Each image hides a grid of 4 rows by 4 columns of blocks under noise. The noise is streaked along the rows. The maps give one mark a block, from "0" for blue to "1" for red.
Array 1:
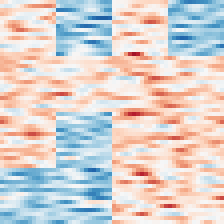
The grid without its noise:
1010
1111
1011
0011
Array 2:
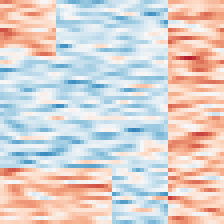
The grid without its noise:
1001
0001
0001
1101
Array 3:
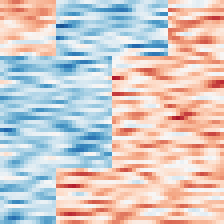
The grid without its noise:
1001
0011
0011
0111
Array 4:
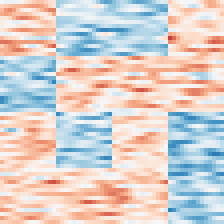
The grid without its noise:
1001
0111
1010
1110
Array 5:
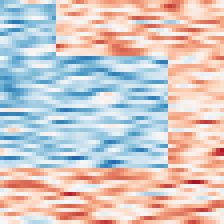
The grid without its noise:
0111
0001
0001
1111
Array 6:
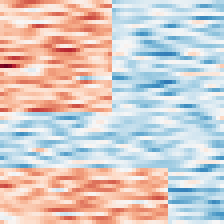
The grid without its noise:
1100
1100
0000
1110
